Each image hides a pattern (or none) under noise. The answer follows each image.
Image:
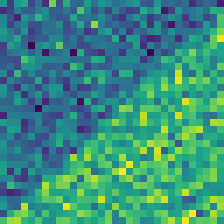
a sharp edge
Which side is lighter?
bottom right
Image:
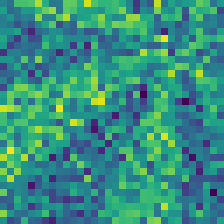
spokes from one point
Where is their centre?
top right
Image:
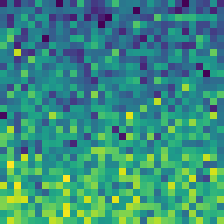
a smooth slope
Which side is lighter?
bottom
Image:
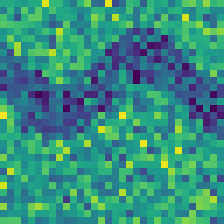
a wavy band
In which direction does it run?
left to right
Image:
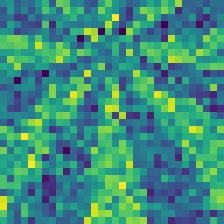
spokes from one point
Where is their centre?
top middle
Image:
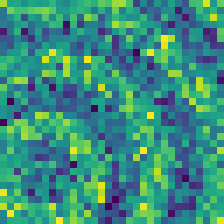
rings round one point
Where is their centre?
bottom left
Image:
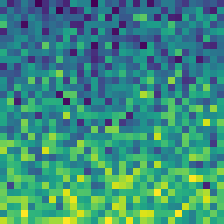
a smooth slope
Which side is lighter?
bottom
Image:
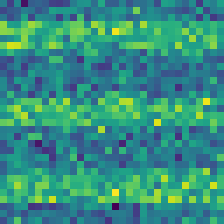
horizontal stripes
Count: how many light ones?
3
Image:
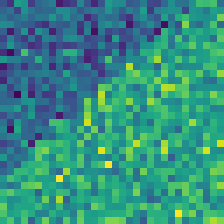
a sharp edge
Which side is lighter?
bottom right
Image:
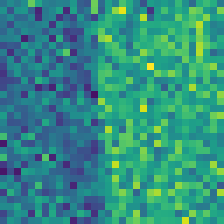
a sharp edge
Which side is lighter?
right
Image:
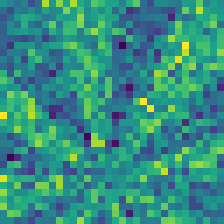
spokes from one point
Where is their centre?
bottom middle
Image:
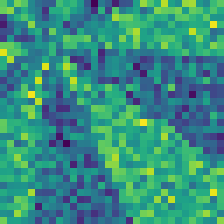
spokes from one point
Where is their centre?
top left
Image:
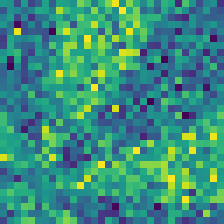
spokes from one point
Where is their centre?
bottom left
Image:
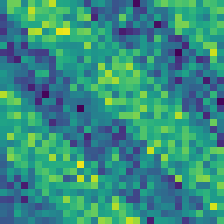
diagonal stripes
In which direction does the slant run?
top left to bottom right
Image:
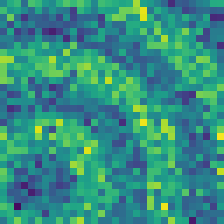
rings round one point
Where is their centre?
bottom left
